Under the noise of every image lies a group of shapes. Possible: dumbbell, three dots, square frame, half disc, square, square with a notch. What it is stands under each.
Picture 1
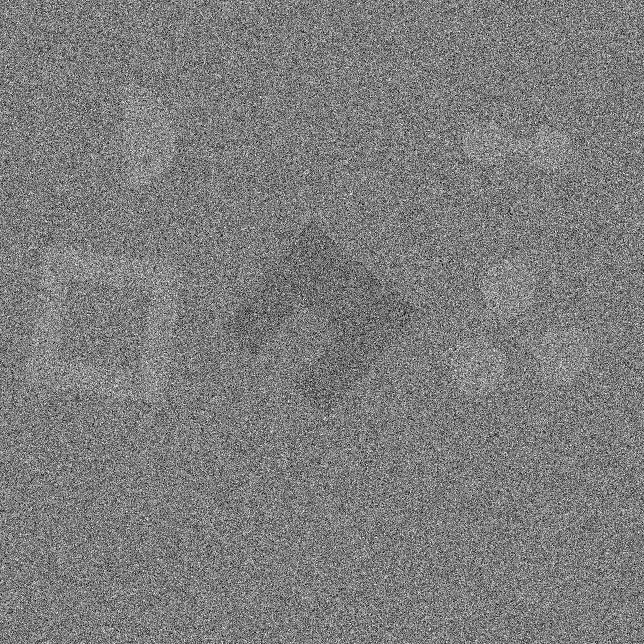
top left: light half disc; top right: light dumbbell; middle left: light square frame; centre: dark square with a notch; middle right: light three dots
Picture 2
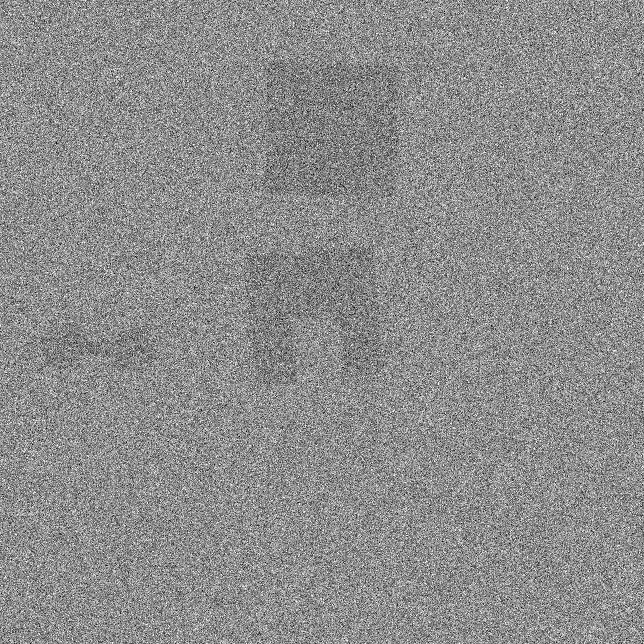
top middle: dark square; middle left: dark dumbbell; centre: dark square with a notch
